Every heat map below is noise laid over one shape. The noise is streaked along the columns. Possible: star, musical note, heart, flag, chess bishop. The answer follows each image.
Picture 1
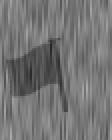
flag
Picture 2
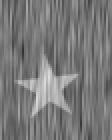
star
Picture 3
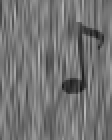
musical note
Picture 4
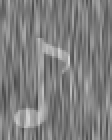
musical note
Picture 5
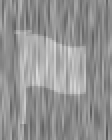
flag
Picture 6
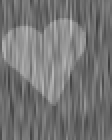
heart
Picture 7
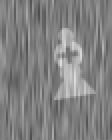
chess bishop
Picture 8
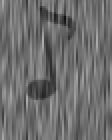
musical note
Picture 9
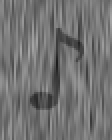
musical note
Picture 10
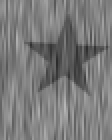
star
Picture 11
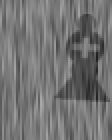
chess bishop
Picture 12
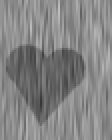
heart
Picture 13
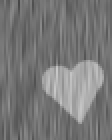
heart
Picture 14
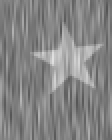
star
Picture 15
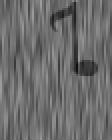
musical note
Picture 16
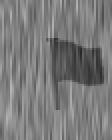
flag
